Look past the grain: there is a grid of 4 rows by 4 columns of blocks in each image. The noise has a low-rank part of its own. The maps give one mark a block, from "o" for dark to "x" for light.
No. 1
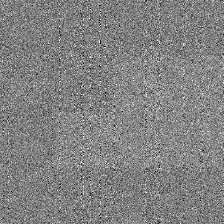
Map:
o o o o
o o x x
o x x x
o o o o
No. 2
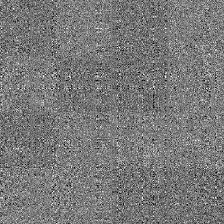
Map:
o x o x
x o o x
o x x x
x x o o
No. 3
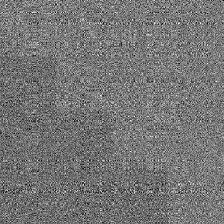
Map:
x x x x
o x x x
o o x x
o o o x
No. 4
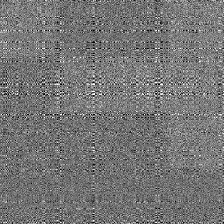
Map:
x o o x
o x x x
o o o x
o o o o
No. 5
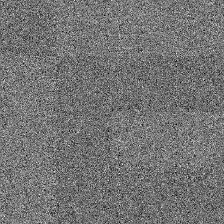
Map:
o x x x
x o o o
x o x x
x o o o
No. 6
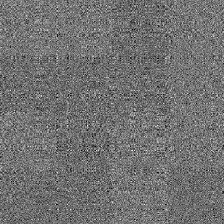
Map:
x x o x
o o o x
x o x x
o o x o
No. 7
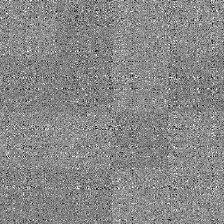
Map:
x o x x
o o x o
x x o x
o o x x
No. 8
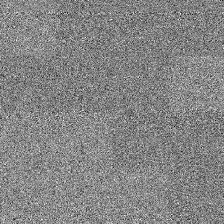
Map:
x o o o
o o o x
x x o o
x x x o
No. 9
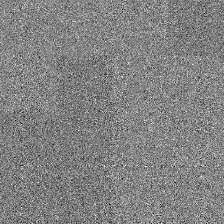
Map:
x x x o
x o x x
o o x x
o o x x
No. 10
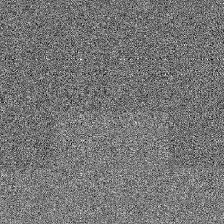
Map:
o o o o
o o o o
o x x o
x x x x
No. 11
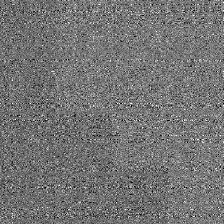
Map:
o x x x
o x x x
o o x x
o o o x
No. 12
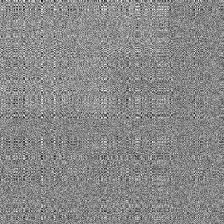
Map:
x x x o
x x o o
o o o o
o o o o
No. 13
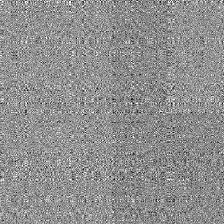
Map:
x x o x
x x o x
x x o o
x x o o
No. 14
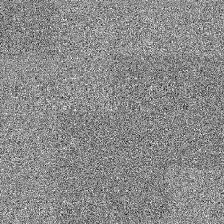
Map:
o x x x
x x o o
x o o o
x o o x
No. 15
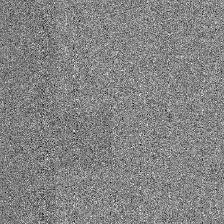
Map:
o x x x
o x x x
o o x x
o x x x
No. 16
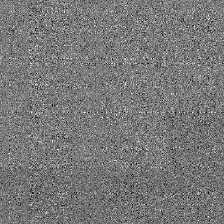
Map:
x x x x
x x x x
x x x o
o o o o
